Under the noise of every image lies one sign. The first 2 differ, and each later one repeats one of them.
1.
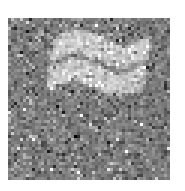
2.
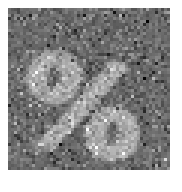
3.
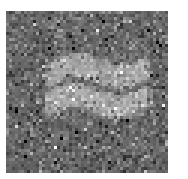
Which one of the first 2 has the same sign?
1
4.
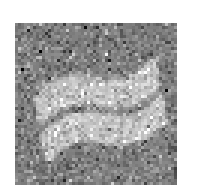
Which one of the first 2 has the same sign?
1
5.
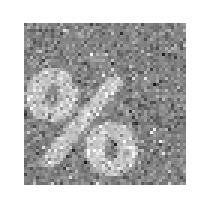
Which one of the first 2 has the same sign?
2
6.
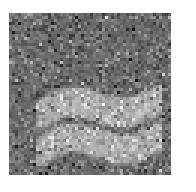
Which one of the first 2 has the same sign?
1
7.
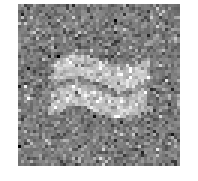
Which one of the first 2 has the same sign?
1
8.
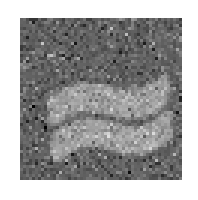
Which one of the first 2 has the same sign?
1
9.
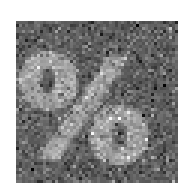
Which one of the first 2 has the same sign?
2
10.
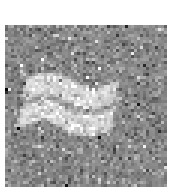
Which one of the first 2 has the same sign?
1
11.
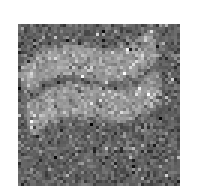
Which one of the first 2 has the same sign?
1
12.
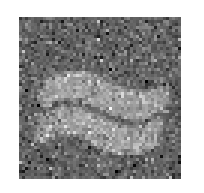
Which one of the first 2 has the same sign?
1
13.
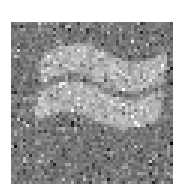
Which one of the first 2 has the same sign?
1
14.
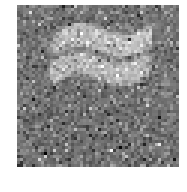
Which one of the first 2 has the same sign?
1
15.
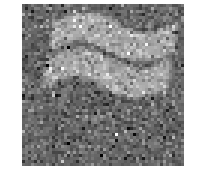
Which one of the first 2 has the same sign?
1
